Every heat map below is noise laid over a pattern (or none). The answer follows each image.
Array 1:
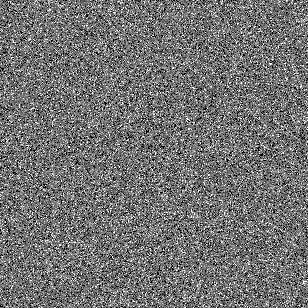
only noise
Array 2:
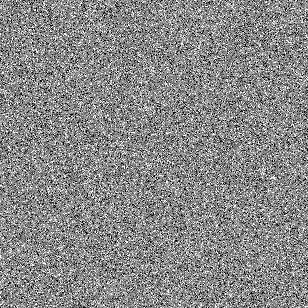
only noise
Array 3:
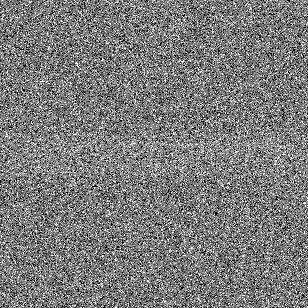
one horizontal stripe
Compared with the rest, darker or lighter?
lighter
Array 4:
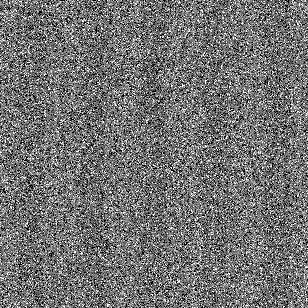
vertical stripes
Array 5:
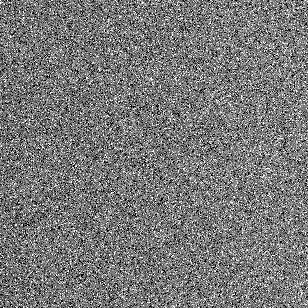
a smooth slope
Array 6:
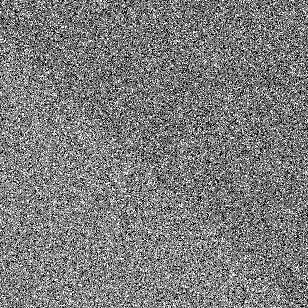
a sharp edge
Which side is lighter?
bottom left
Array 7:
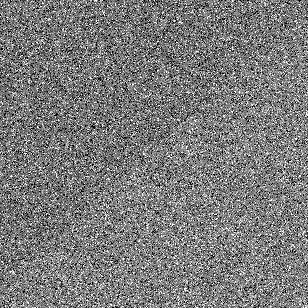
a sharp edge
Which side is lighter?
bottom right
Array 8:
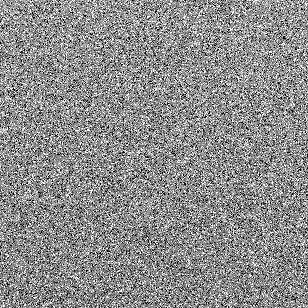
a smooth slope
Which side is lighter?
top
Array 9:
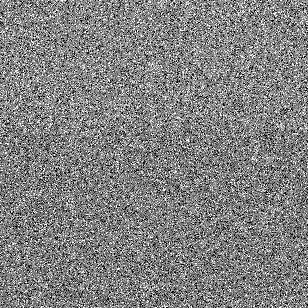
a sharp edge
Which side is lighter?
top
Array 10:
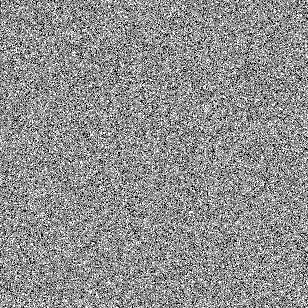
only noise
